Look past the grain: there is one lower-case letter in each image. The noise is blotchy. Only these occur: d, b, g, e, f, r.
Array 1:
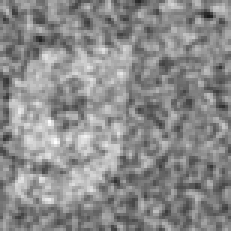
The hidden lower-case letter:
g
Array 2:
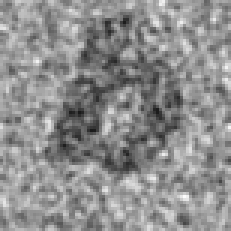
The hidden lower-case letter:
b
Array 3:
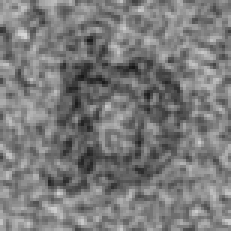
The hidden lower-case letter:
b
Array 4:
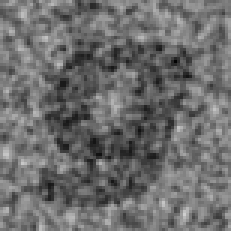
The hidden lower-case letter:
g
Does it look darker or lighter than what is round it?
darker
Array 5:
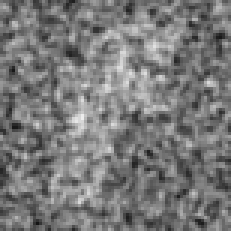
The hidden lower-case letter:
f
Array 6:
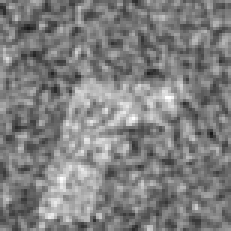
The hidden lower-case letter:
r
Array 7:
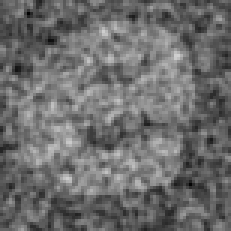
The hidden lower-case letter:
e
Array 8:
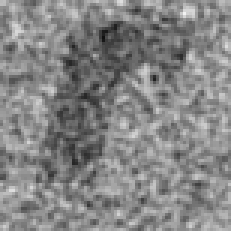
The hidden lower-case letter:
r
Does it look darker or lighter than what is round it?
darker
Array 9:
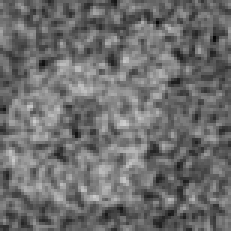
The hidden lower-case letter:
d
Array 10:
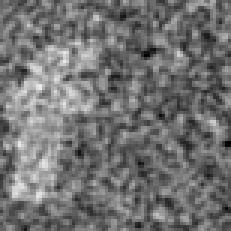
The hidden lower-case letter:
f
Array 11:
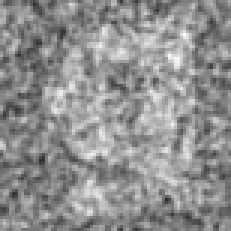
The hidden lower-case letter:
g
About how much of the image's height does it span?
nearly all
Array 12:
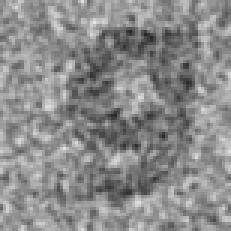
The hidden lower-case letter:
g
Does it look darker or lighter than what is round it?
darker
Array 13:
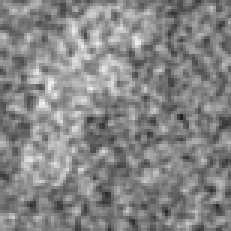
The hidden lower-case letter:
f
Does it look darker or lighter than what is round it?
lighter
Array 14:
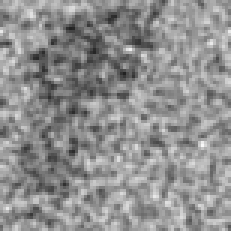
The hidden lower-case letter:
f
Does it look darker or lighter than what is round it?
darker
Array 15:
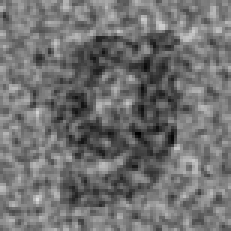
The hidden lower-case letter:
g
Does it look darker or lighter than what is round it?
darker
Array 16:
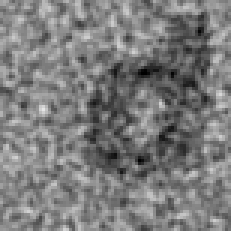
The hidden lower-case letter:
d
